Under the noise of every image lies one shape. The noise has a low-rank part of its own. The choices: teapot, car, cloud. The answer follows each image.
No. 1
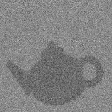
teapot
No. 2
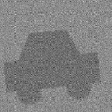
car
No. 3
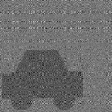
car
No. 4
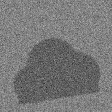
cloud
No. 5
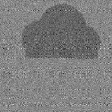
cloud
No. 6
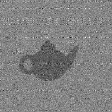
teapot
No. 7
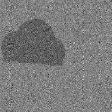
cloud
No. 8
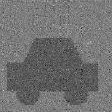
car
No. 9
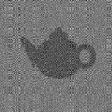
teapot
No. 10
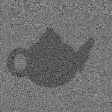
teapot
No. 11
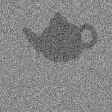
teapot
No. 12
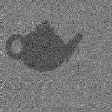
teapot
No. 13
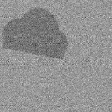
cloud
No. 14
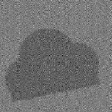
cloud
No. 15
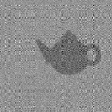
teapot
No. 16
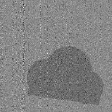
cloud
